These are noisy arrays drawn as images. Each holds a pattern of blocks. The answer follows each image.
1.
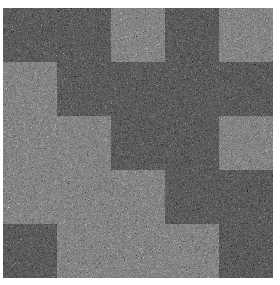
mirrored about the diagonal from the bottom left
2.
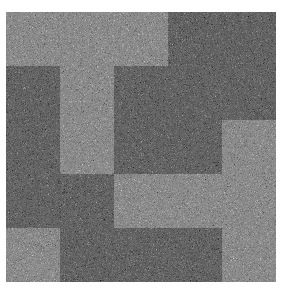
mirrored about the diagonal from the bottom left
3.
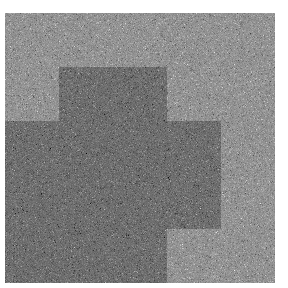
mirrored about the diagonal from the bottom left
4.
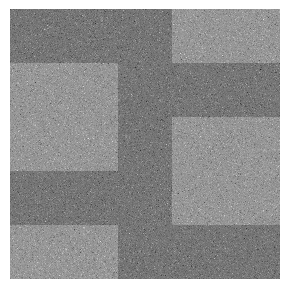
the same after a half turn
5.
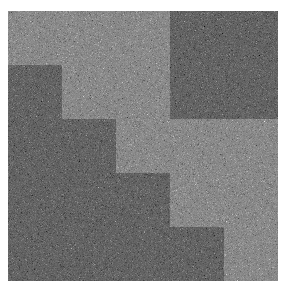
mirrored about the diagonal from the bottom left
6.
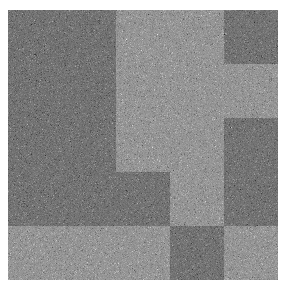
no symmetry
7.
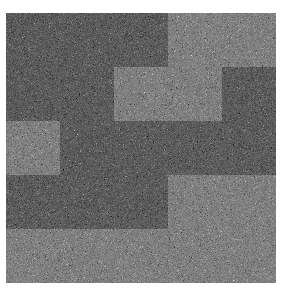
no symmetry
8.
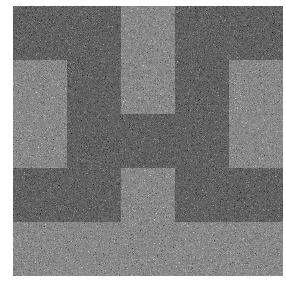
left and right mirror each other
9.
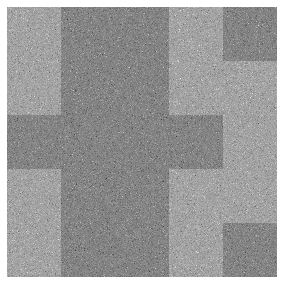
top and bottom mirror each other
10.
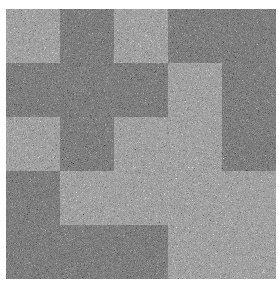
mirrored about the diagonal from the top left
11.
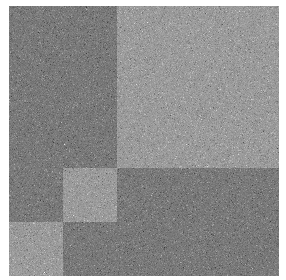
mirrored about the diagonal from the bottom left
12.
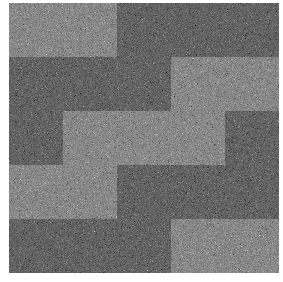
the same after a half turn
